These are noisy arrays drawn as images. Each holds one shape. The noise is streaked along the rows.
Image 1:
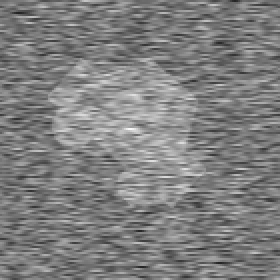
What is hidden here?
light car
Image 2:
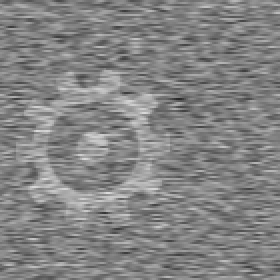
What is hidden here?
light gear
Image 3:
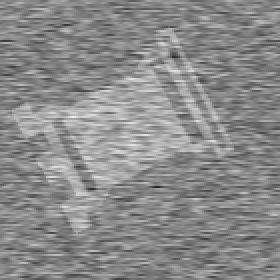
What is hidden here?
light chess rook
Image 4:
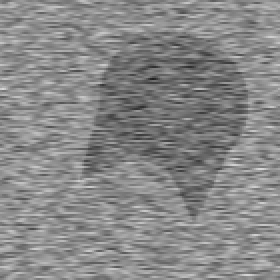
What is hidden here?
dark cat's head
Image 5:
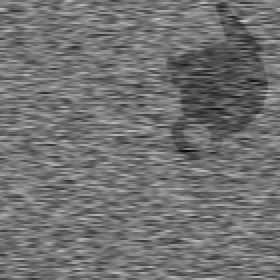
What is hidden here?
dark teapot
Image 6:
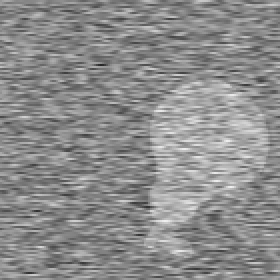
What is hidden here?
light pear
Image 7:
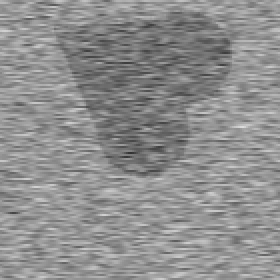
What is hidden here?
dark heart
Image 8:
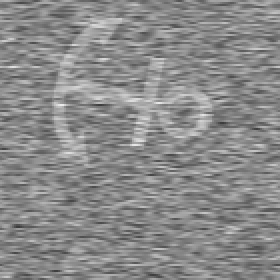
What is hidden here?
light anchor
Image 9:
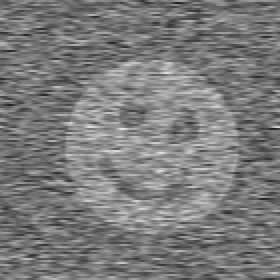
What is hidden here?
light smiling face
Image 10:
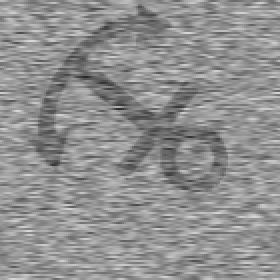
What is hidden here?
dark anchor
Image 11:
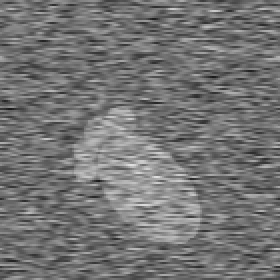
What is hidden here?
light footprint
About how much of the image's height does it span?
half
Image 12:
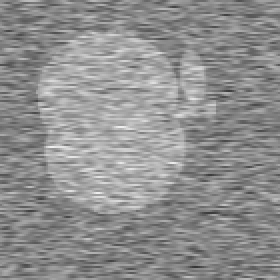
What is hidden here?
light apple
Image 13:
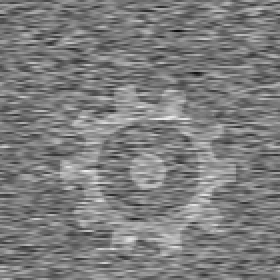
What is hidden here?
light gear
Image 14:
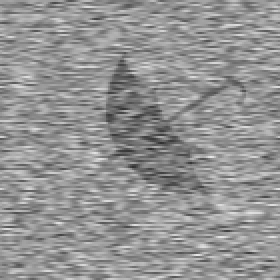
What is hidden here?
dark umbrella
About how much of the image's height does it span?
half
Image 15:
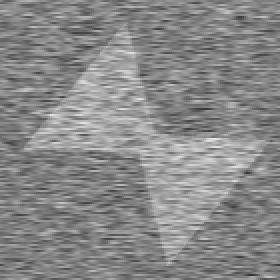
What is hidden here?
light bow tie
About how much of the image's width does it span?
nearly all
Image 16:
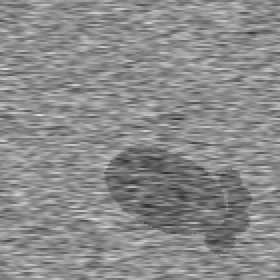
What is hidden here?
dark footprint
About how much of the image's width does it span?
half
